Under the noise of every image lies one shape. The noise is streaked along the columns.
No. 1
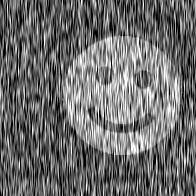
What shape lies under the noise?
smiling face
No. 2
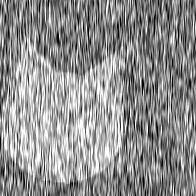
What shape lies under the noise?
cat's head
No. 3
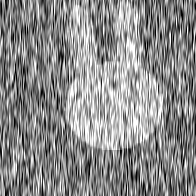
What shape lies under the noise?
rabbit's head
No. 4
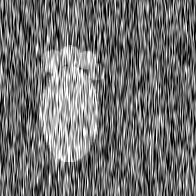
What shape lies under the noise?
footprint
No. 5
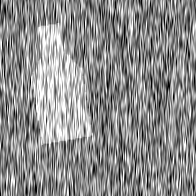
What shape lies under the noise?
bottle
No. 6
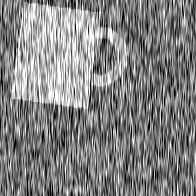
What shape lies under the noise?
cup
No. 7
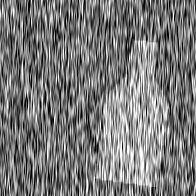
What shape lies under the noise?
bottle
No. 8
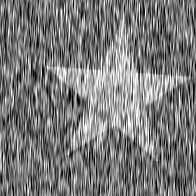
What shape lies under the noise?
star
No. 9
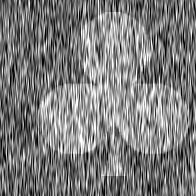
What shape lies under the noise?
club
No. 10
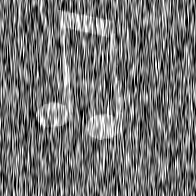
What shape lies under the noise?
pair of musical notes
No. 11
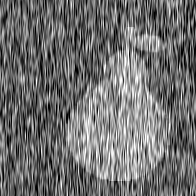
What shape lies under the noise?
pear
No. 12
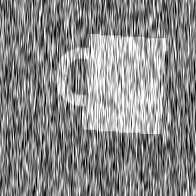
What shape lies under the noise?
cup
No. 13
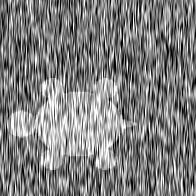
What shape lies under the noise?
turtle
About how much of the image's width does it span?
two thirds
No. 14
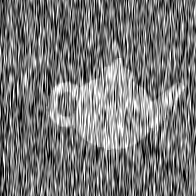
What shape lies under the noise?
teapot
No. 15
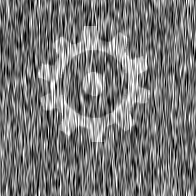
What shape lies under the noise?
gear
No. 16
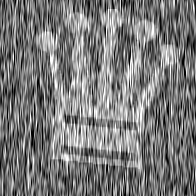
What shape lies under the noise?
chess queen
